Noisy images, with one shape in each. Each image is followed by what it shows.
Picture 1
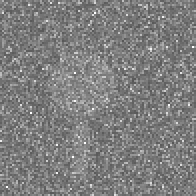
lollipop
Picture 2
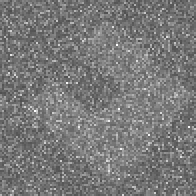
square with a notch
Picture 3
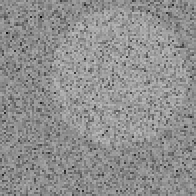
disc
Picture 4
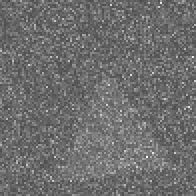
triangle
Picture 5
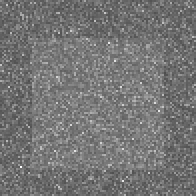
square
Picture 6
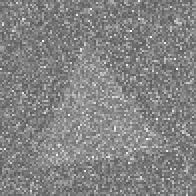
triangle
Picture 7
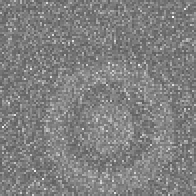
bullseye
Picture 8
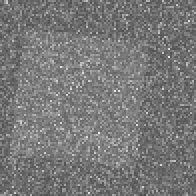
square
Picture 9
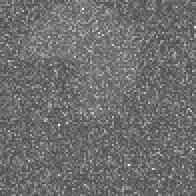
disc with a wedge cut out
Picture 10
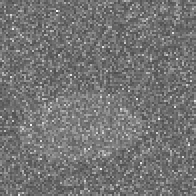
ellipse
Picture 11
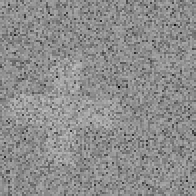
cross
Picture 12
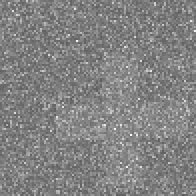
cross
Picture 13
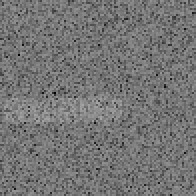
bar
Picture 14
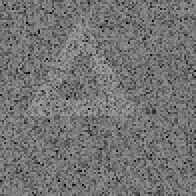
triangle frame
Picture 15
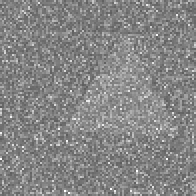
triangle
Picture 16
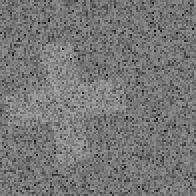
cross
